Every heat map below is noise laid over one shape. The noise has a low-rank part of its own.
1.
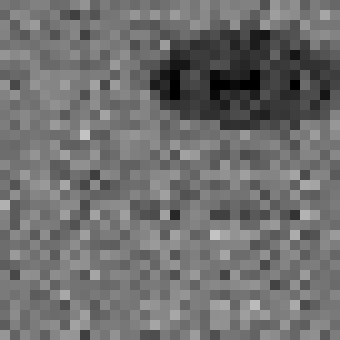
ellipse
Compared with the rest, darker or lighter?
darker
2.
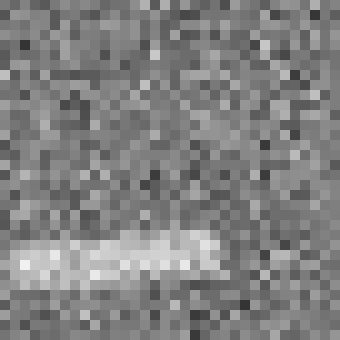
bar
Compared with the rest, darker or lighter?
lighter
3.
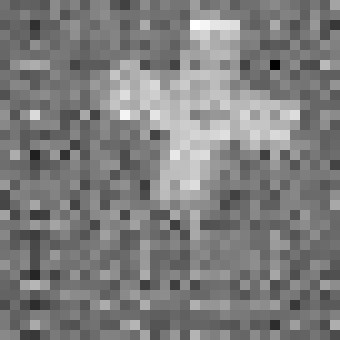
cross
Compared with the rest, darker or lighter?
lighter
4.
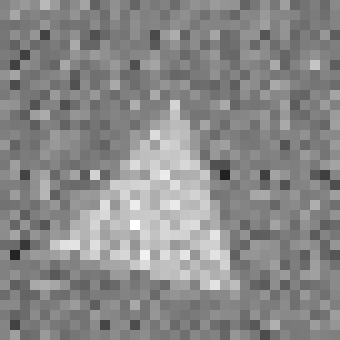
triangle
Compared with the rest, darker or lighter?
lighter
